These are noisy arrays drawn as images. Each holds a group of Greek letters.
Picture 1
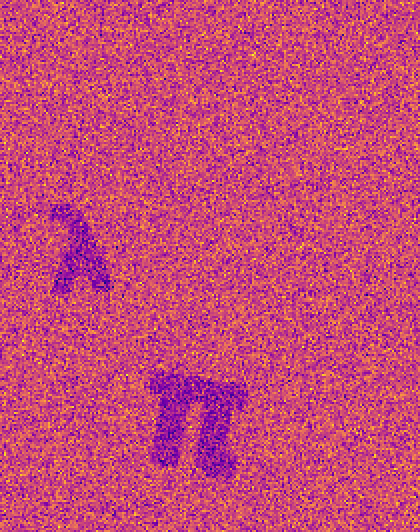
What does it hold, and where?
middle left: lambda; bottom middle: pi
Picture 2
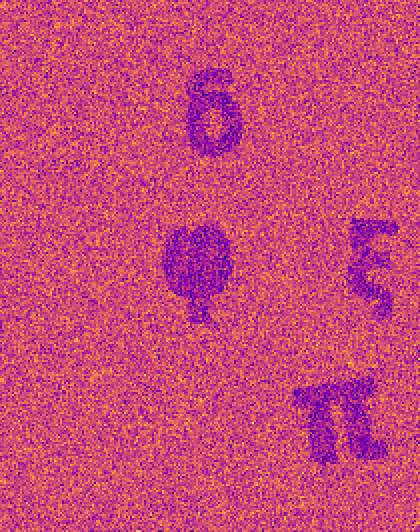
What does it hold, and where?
top middle: delta; centre: phi; middle right: xi; bottom right: pi
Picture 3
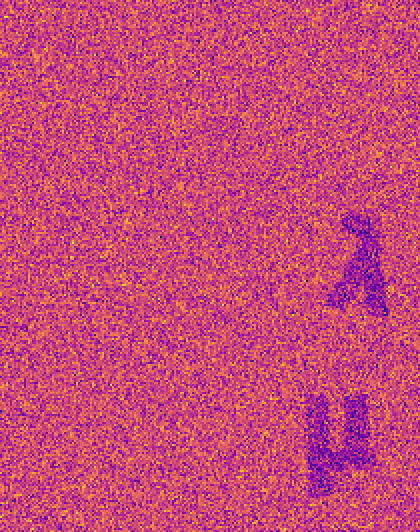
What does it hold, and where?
middle right: lambda; bottom right: mu
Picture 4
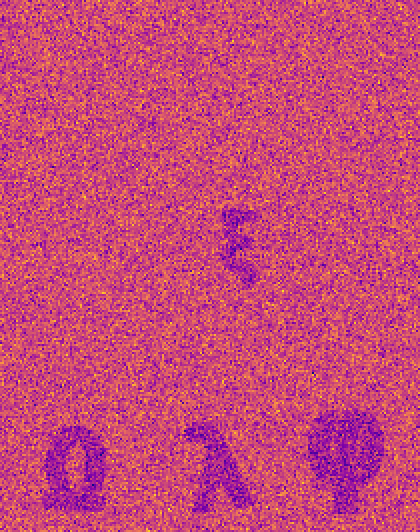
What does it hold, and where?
centre: xi; bottom left: omega; bottom middle: lambda; bottom right: phi
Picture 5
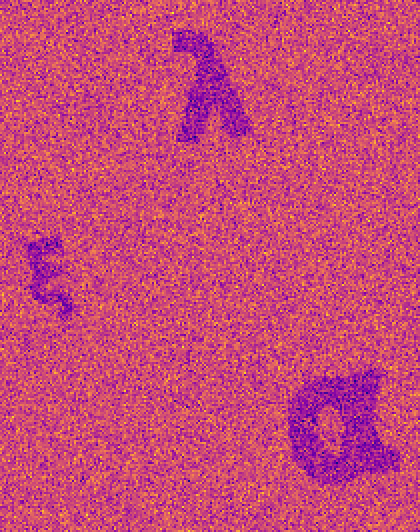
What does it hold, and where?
top middle: lambda; middle left: xi; bottom right: alpha
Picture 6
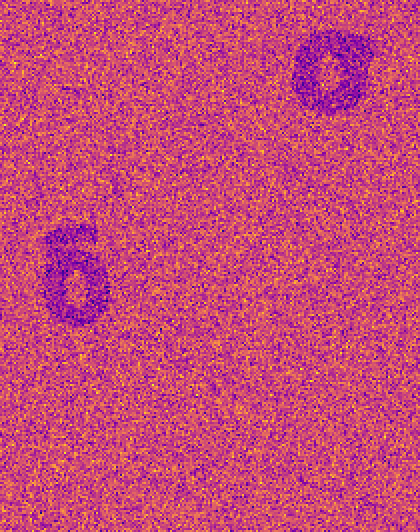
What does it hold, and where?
top right: sigma; middle left: delta
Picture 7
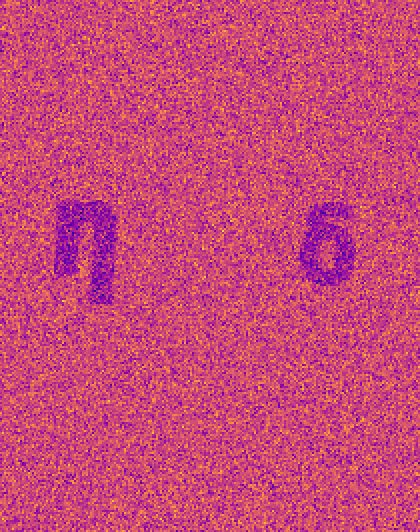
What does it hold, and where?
middle left: eta; middle right: delta
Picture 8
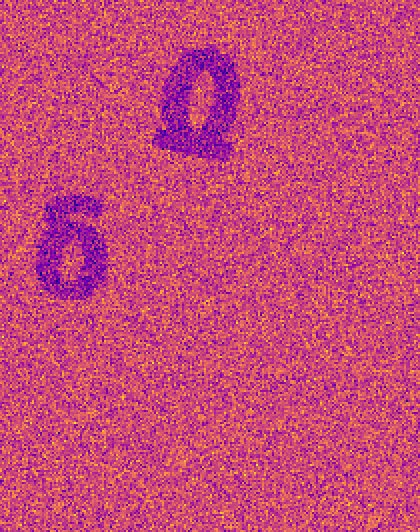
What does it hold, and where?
top middle: omega; middle left: delta
